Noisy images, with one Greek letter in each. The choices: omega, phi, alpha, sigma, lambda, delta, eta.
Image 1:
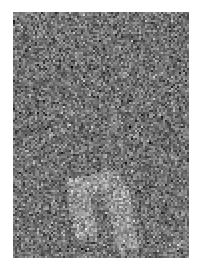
eta
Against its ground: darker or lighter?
lighter
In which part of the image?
bottom middle
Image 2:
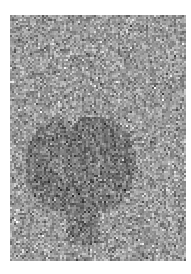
phi
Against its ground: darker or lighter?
darker
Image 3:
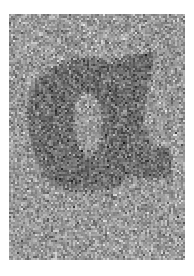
alpha
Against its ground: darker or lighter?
darker
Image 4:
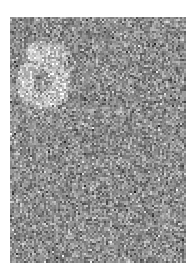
delta
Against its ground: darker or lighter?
lighter
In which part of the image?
top left
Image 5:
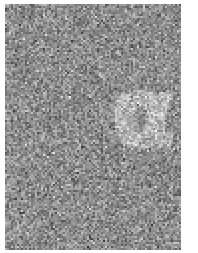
alpha
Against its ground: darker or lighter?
lighter
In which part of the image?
middle right
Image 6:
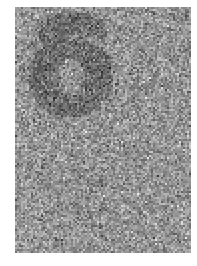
delta
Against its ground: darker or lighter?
darker
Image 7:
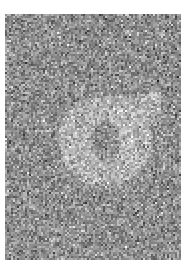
sigma
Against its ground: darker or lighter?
lighter
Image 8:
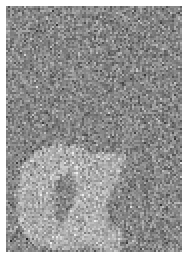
alpha
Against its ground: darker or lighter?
lighter
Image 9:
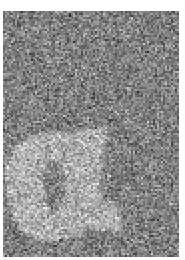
alpha
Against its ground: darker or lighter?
lighter
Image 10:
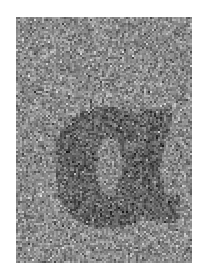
alpha
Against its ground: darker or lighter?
darker
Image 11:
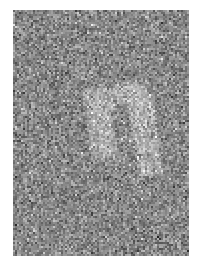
eta
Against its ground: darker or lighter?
lighter
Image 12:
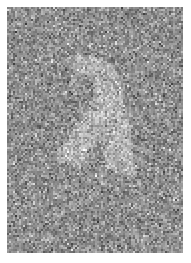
lambda
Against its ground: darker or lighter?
lighter
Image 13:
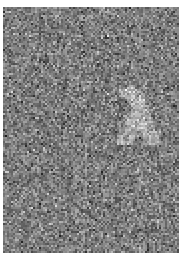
lambda
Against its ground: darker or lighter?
lighter
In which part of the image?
middle right
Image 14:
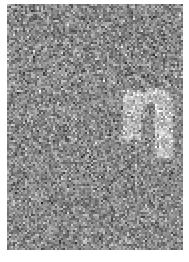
eta
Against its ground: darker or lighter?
lighter
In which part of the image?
middle right
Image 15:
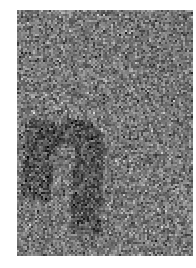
eta
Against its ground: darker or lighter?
darker
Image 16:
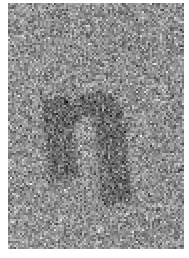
eta
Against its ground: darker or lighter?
darker
